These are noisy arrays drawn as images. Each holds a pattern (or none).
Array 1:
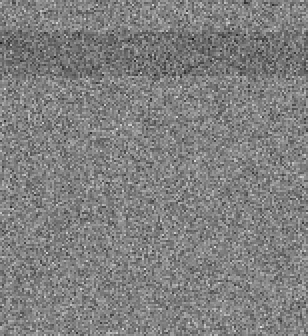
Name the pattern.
one band of rows
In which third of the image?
top
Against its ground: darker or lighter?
darker
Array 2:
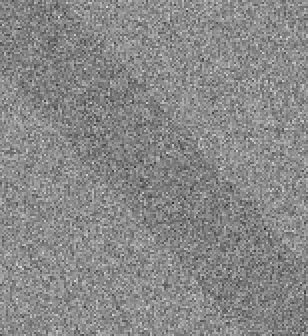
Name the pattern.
a diagonal band
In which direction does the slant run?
top left to bottom right
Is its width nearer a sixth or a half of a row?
a half
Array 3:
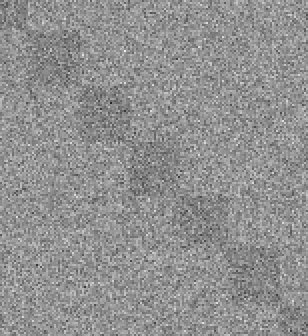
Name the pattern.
blocks along the diagonal
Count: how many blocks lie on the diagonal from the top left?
7
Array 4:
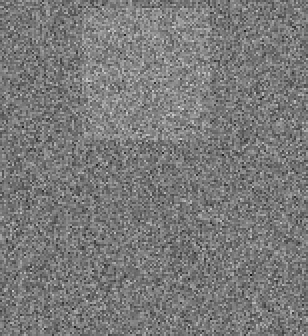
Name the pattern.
one block
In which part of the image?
top middle
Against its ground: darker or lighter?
lighter
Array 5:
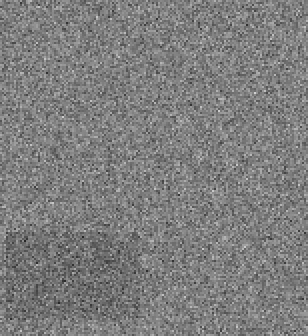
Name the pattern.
one block
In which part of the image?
bottom left
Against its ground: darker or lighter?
darker
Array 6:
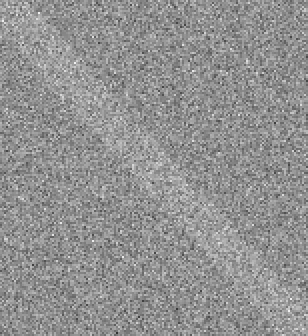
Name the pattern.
a diagonal band
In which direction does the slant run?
top left to bottom right
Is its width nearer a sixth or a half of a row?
a sixth
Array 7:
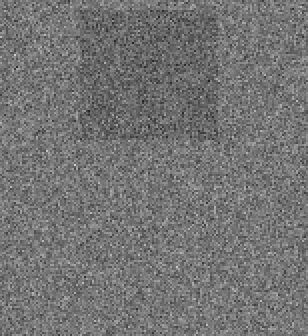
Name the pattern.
one block
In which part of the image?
top middle
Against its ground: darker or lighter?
darker
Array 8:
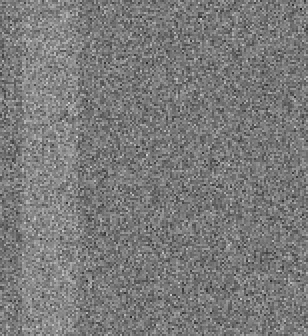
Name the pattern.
one band of columns
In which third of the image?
left
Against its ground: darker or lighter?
lighter
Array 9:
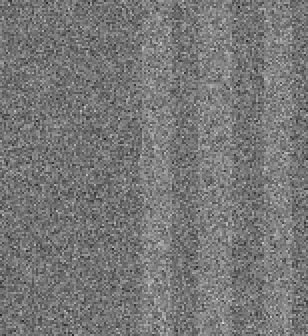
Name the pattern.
bands of columns
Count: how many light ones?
3
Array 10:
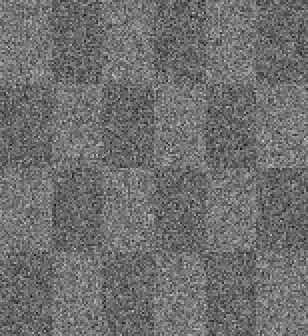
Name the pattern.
a checkerboard
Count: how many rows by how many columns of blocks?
4 by 6
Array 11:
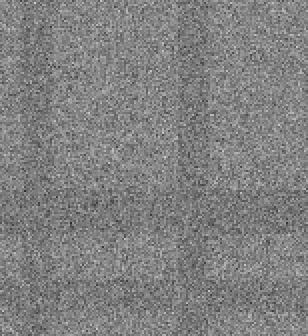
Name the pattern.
bands of rows crossing bands of columns
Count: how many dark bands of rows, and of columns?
2 and 2
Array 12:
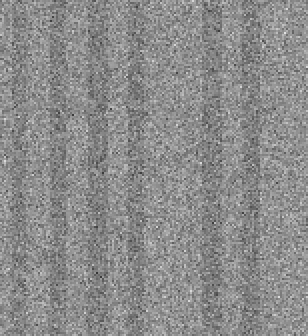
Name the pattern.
bands of columns
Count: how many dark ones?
6
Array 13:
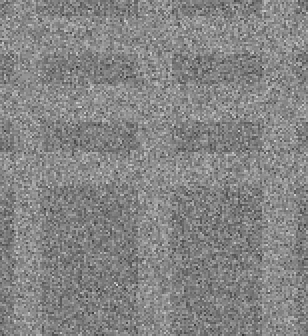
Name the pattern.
bands of rows crossing bands of columns
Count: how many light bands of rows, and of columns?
3 and 3
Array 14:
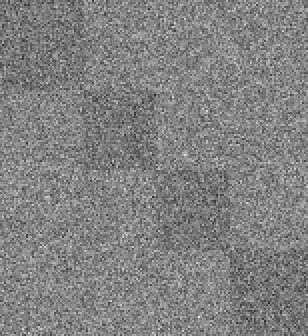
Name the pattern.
blocks along the diagonal
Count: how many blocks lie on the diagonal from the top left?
4
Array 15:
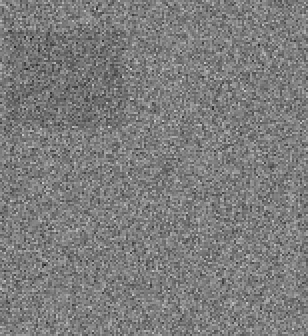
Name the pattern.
one block
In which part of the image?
top left
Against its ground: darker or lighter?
darker
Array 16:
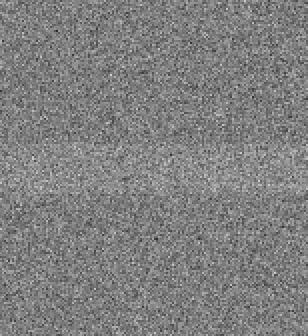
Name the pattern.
one band of rows
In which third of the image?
middle
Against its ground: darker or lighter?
lighter
